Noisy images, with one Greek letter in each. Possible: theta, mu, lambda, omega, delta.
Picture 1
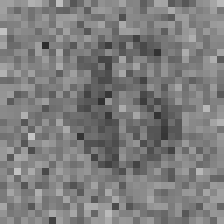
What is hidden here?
dark delta
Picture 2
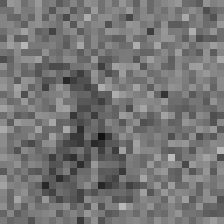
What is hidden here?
dark lambda
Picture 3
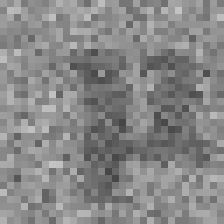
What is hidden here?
dark mu
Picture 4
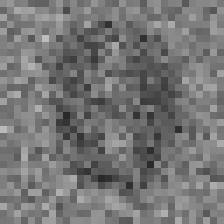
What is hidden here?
dark theta
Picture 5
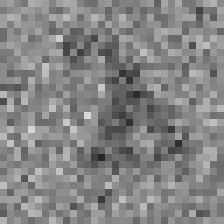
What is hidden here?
dark lambda
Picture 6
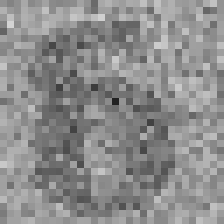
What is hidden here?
dark delta
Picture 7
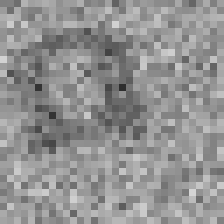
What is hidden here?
dark omega
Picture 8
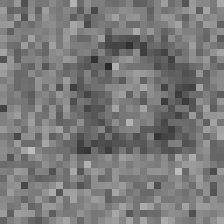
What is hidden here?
dark omega
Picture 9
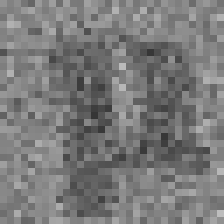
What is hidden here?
dark mu
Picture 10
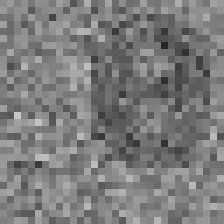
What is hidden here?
dark theta
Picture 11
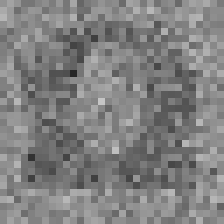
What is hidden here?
dark omega
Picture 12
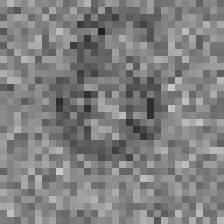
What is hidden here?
dark delta
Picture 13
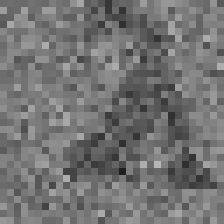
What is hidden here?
dark lambda
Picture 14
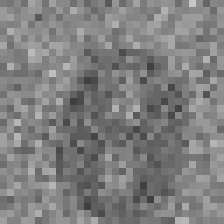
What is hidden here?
dark theta
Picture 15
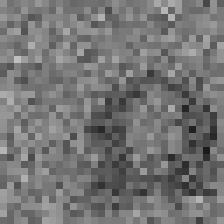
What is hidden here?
dark omega
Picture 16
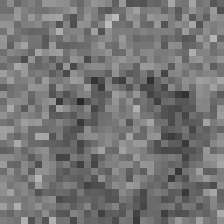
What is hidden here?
dark omega
